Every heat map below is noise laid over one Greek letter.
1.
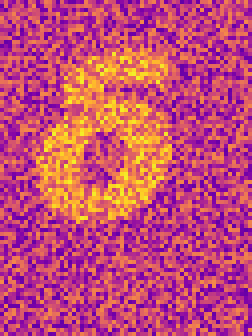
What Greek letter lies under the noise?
delta
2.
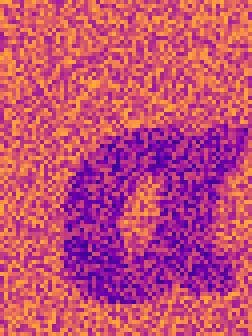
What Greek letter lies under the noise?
alpha
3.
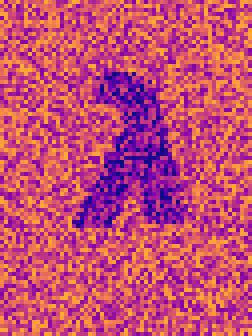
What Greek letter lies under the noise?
lambda
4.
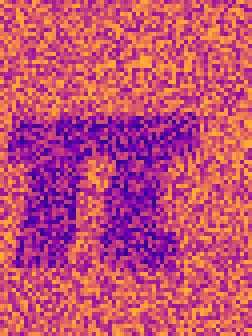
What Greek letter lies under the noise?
pi
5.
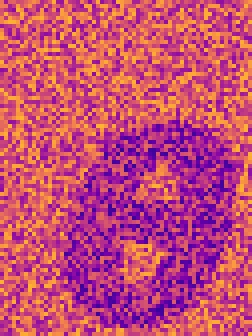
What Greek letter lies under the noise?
theta
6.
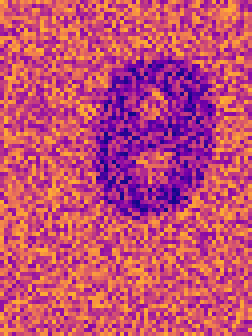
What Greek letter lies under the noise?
theta
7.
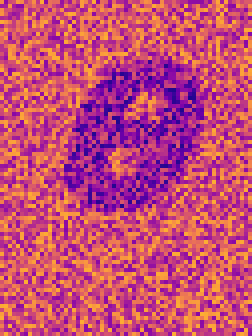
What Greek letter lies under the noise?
theta
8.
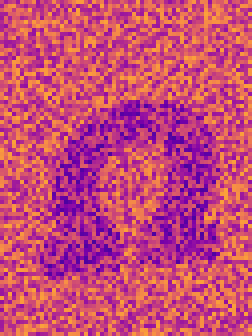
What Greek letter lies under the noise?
omega
